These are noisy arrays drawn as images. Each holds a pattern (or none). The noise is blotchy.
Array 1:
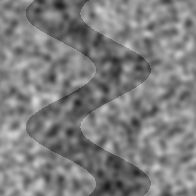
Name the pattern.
a wavy band
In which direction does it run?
top to bottom
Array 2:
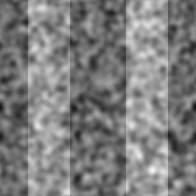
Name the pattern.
vertical stripes
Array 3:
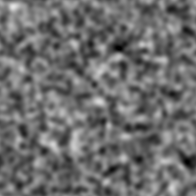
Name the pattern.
only noise
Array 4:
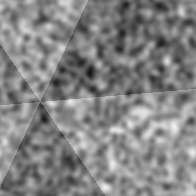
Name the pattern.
spokes from one point
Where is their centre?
middle left
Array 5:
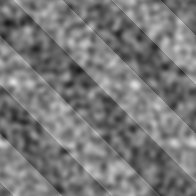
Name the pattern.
diagonal stripes
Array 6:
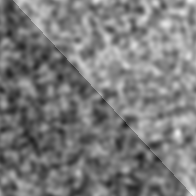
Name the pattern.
a sharp edge
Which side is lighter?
top right
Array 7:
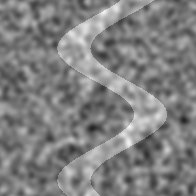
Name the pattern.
a wavy band
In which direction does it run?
top to bottom
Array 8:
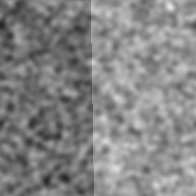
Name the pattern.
a sharp edge
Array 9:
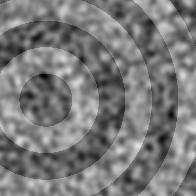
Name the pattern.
rings round one point
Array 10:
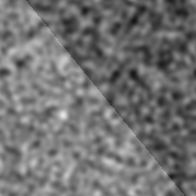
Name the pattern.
a sharp edge
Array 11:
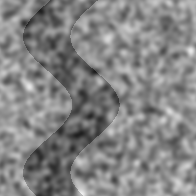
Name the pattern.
a wavy band
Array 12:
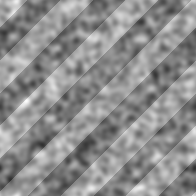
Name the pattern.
diagonal stripes
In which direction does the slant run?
bottom left to top right
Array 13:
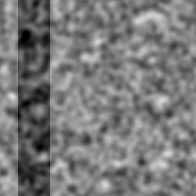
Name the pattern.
one vertical stripe
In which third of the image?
left
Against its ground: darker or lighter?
darker
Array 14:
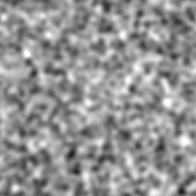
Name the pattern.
only noise
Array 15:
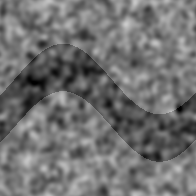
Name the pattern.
a wavy band
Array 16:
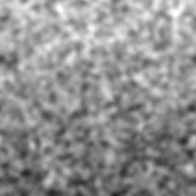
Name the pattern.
a smooth slope
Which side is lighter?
top
